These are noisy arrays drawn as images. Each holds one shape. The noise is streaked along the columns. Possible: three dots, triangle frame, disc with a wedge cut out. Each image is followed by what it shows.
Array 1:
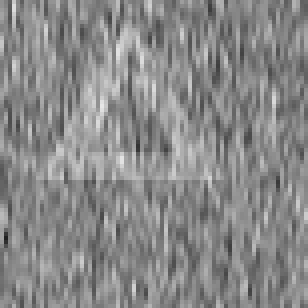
light triangle frame
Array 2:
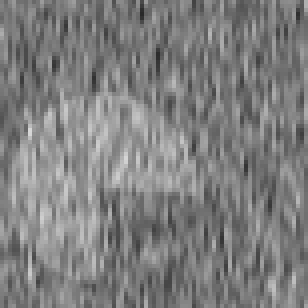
light disc with a wedge cut out
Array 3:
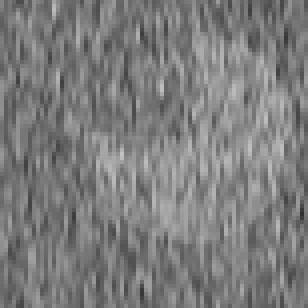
light disc with a wedge cut out
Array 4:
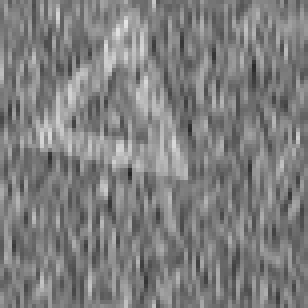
light triangle frame
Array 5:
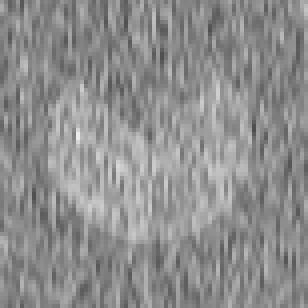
light disc with a wedge cut out
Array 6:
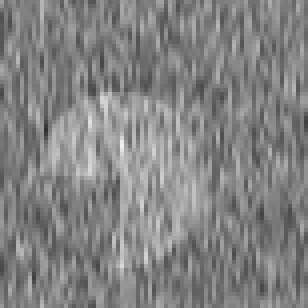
light disc with a wedge cut out
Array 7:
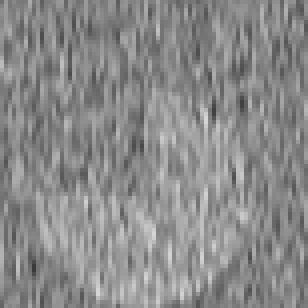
light disc with a wedge cut out
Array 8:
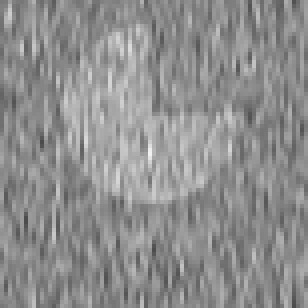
light disc with a wedge cut out
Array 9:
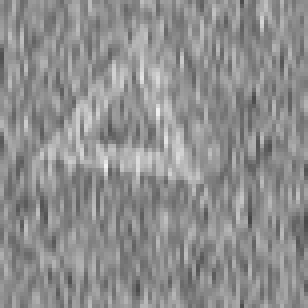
light triangle frame
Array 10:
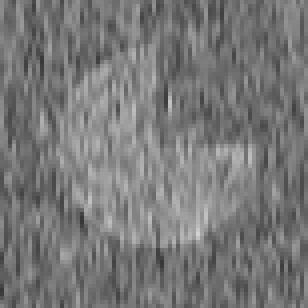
light disc with a wedge cut out
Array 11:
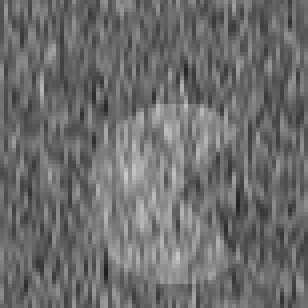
light disc with a wedge cut out
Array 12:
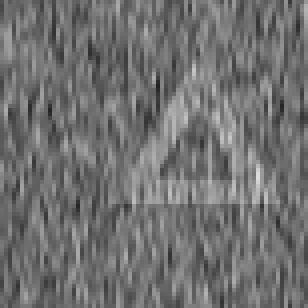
light triangle frame
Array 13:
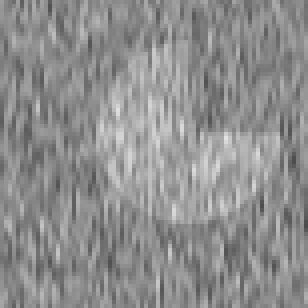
light disc with a wedge cut out
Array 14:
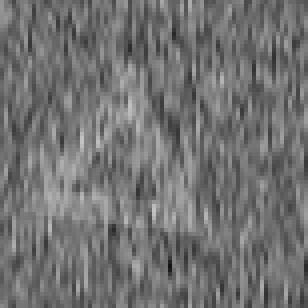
light triangle frame
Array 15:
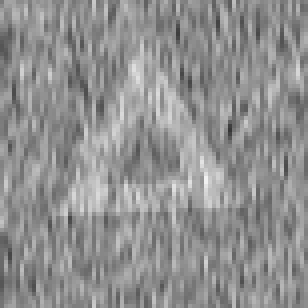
light triangle frame
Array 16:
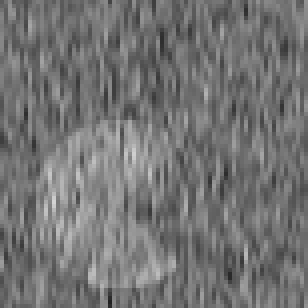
light disc with a wedge cut out
